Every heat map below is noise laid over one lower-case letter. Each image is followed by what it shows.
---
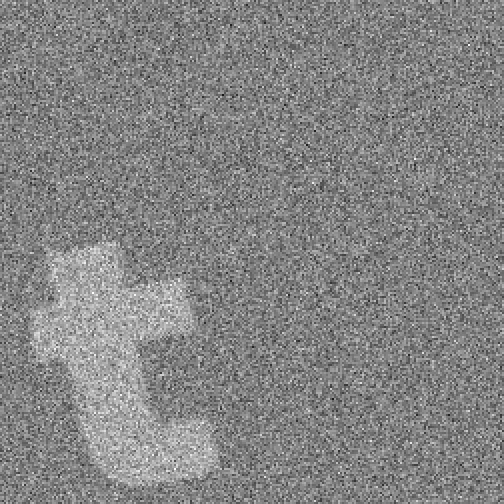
t
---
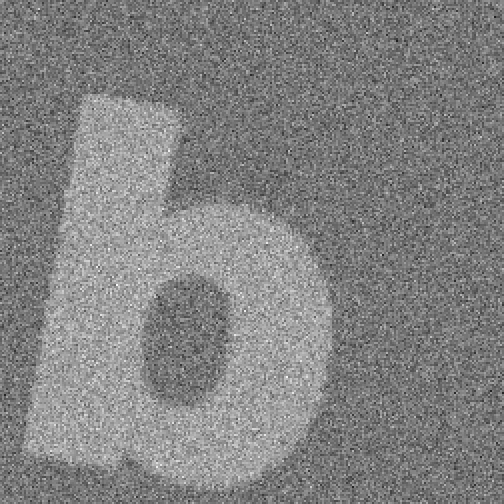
b
